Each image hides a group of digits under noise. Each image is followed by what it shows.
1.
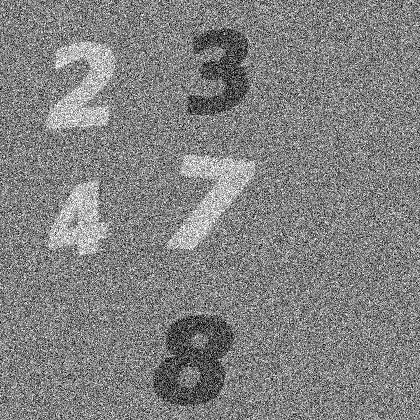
top left: light 2; top middle: dark 3; middle left: light 4; centre: light 7; bottom middle: dark 8
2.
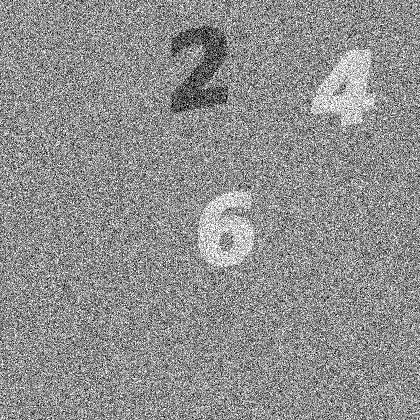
top middle: dark 2; top right: light 4; centre: light 6
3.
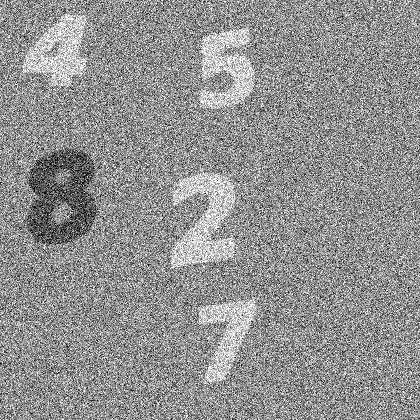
top left: light 4; top middle: light 5; middle left: dark 8; centre: light 2; bottom middle: light 7
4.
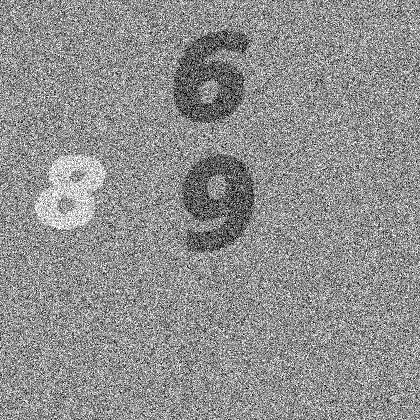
top middle: dark 6; middle left: light 8; centre: dark 9
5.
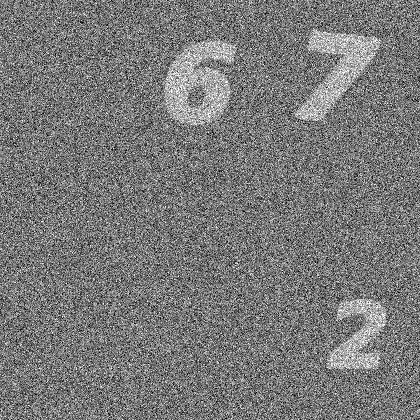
top middle: light 6; top right: light 7; bottom right: light 2
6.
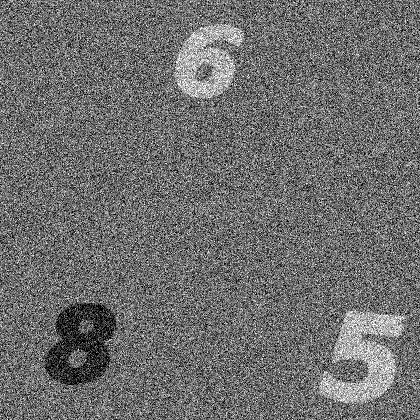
top middle: light 6; bottom left: dark 8; bottom right: light 5
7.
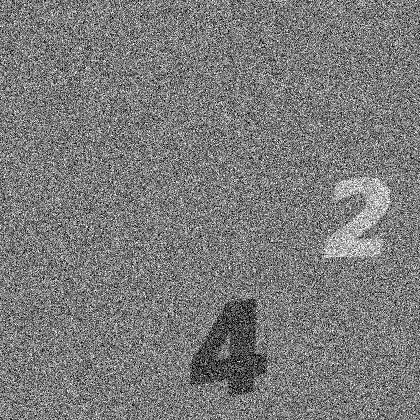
middle right: light 2; bottom middle: dark 4
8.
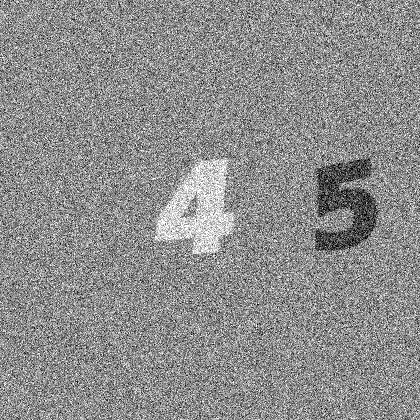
centre: light 4; middle right: dark 5
